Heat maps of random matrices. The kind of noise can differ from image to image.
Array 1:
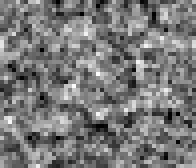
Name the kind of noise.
blotchy
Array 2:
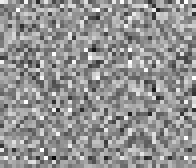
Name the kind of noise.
low rank plus noise
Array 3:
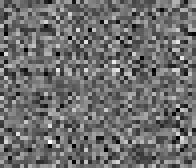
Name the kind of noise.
low rank plus noise
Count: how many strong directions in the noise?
one
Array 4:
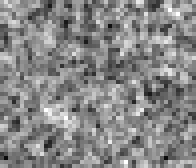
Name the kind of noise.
blotchy
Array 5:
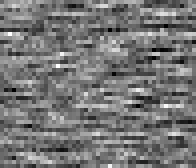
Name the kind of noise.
streaked along the rows
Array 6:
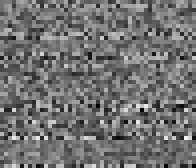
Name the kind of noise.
rows of uneven size
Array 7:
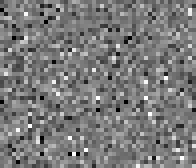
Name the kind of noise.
heavy tails
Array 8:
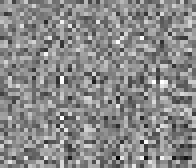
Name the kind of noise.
low rank plus noise
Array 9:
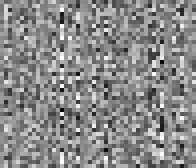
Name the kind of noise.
columns of uneven size
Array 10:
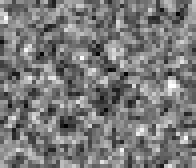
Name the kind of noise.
blotchy
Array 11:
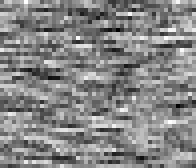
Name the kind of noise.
streaked along the rows
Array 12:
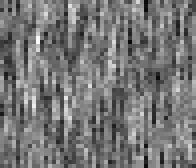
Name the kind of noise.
streaked along the columns
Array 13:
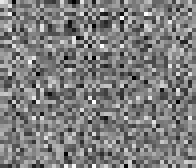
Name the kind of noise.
low rank plus noise
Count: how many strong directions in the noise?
one
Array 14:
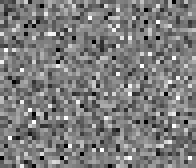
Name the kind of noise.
heavy tails
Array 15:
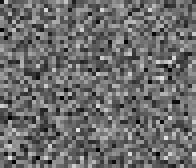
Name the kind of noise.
independent entries
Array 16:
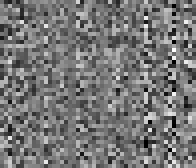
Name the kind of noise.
columns of uneven size
